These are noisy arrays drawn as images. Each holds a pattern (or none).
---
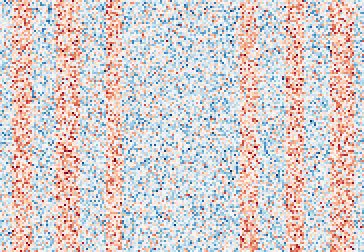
bands of columns
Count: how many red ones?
6
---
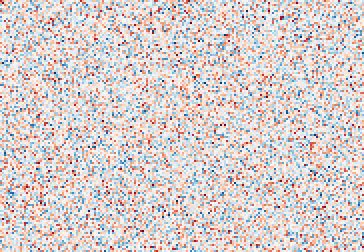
only noise
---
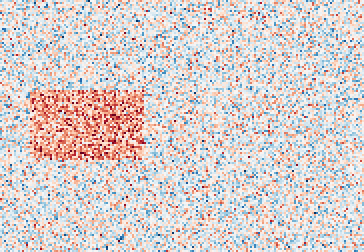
one block
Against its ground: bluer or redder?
redder
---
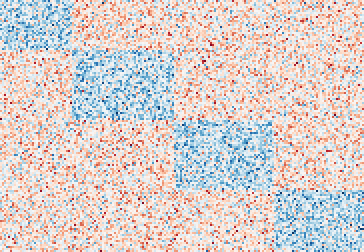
blocks along the diagonal
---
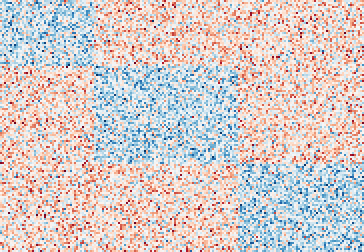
blocks along the diagonal
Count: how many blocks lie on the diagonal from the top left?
3
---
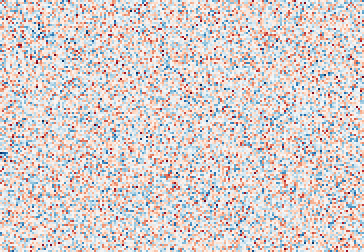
only noise
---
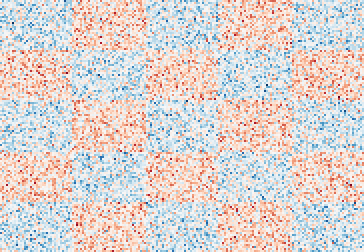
a checkerboard
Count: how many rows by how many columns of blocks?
5 by 5
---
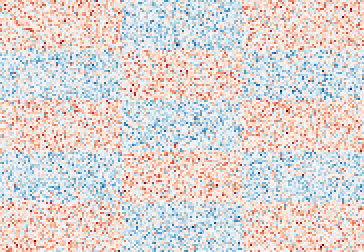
a checkerboard
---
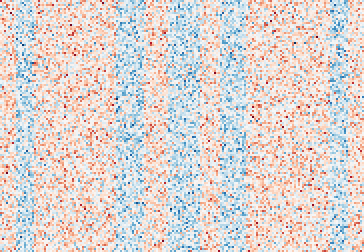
bands of columns
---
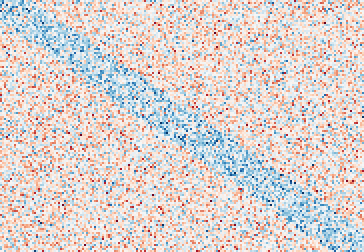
a diagonal band
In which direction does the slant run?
top left to bottom right
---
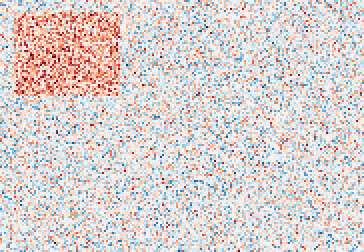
one block
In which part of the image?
top left
